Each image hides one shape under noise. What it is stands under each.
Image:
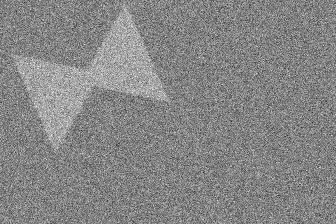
bow tie
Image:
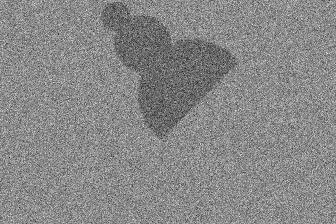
chess pawn
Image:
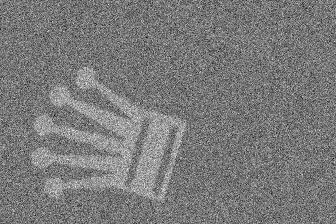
chess queen
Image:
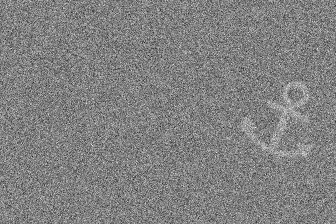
anchor
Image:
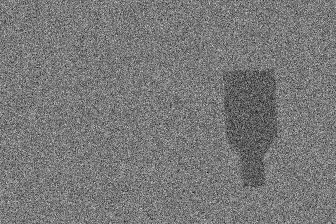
bottle
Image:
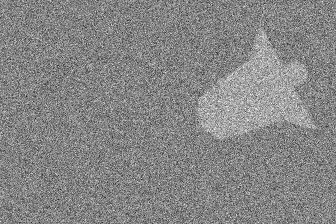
bell
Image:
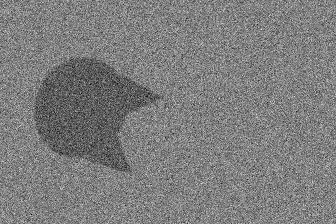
cat's head
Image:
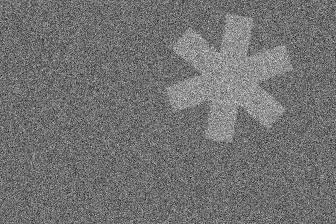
asterisk
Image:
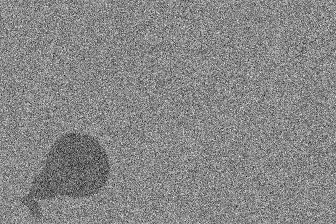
pear
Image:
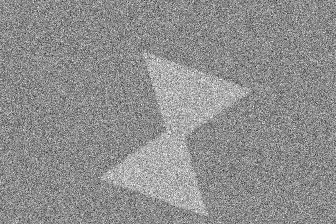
bow tie
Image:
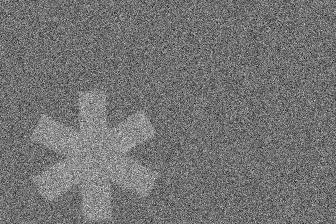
asterisk
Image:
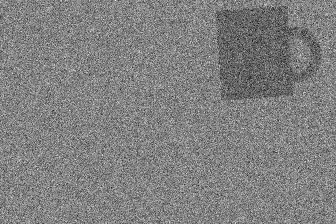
cup
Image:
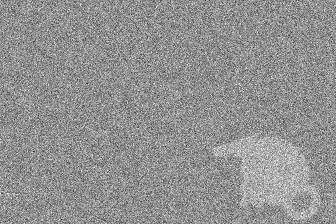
teapot
